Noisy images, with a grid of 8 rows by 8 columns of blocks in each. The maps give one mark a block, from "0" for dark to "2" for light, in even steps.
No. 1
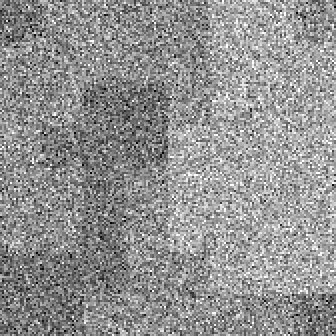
0 1 1 1 1 2 2 1
1 1 1 1 1 2 2 2
1 1 0 0 1 2 2 2
1 0 0 0 2 2 2 2
1 1 0 1 2 2 2 2
1 1 0 1 2 2 2 2
0 0 0 1 1 2 2 2
0 0 1 1 1 1 1 0
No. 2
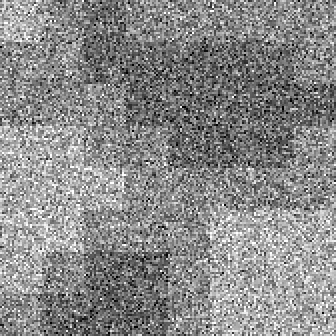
2 1 0 1 1 1 1 1
1 1 0 0 0 0 0 1
1 1 1 0 0 0 0 0
2 2 1 1 0 0 0 1
2 2 2 1 1 1 1 1
2 2 1 1 1 2 2 2
2 1 0 0 1 2 2 2
1 0 0 0 1 2 2 2
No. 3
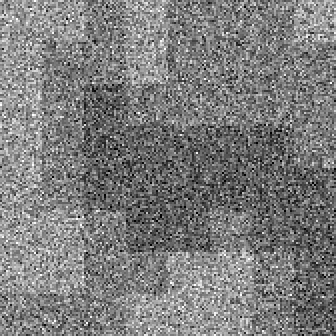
2 2 1 2 1 1 1 2
2 1 1 2 1 1 1 1
2 1 0 1 1 1 1 1
2 1 0 0 0 0 0 1
2 1 0 0 0 0 0 0
2 2 1 0 0 1 0 0
2 2 1 1 2 2 1 0
1 1 1 2 2 2 1 0
